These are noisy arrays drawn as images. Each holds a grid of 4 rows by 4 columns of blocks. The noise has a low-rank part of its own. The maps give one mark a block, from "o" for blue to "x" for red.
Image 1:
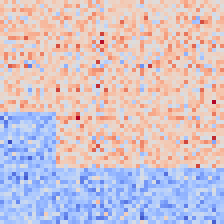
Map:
x x x x
x x x x
o x x x
o o o o
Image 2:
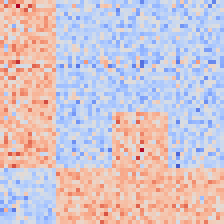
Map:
x o o o
x o o o
x o x o
o x x x
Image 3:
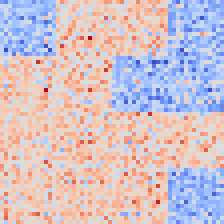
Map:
o x x o
x x o o
x x x x
x x x o
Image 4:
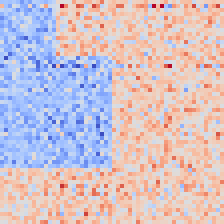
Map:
o x x x
o o x x
o o x x
x x x x
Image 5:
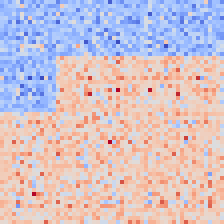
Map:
o o o o
o x x x
x x x x
x x x x
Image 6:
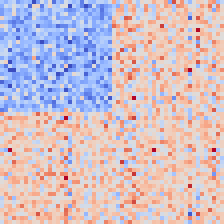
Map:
o o x x
o o x x
x x x x
x x x x
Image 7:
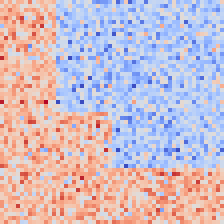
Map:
x o o o
x o o o
x x o o
x x x x
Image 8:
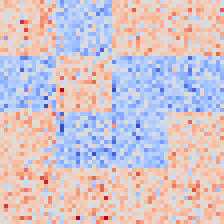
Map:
x o x x
o x o o
x o o x
x x x x
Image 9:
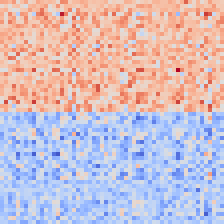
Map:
x x x x
x x x x
o o o o
o o o o
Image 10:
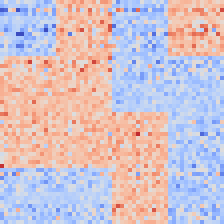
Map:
o x o x
x x o o
x x x o
o o x o
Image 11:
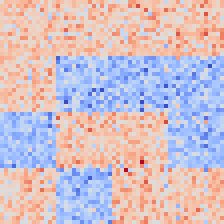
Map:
x x x x
x o o o
o x x o
x o x x
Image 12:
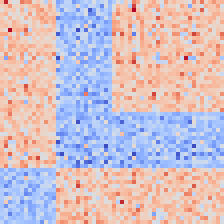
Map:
x o x x
x o x x
x o o o
o x x x
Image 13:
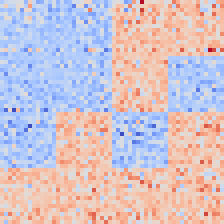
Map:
o o x x
o o x o
o x o x
x x x x
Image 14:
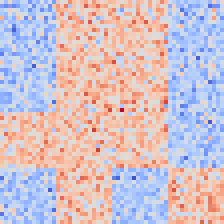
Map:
o x x o
o x x o
x x x o
o x o x
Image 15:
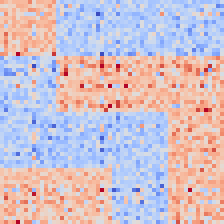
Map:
x o o o
o x x x
o o o x
x x o x
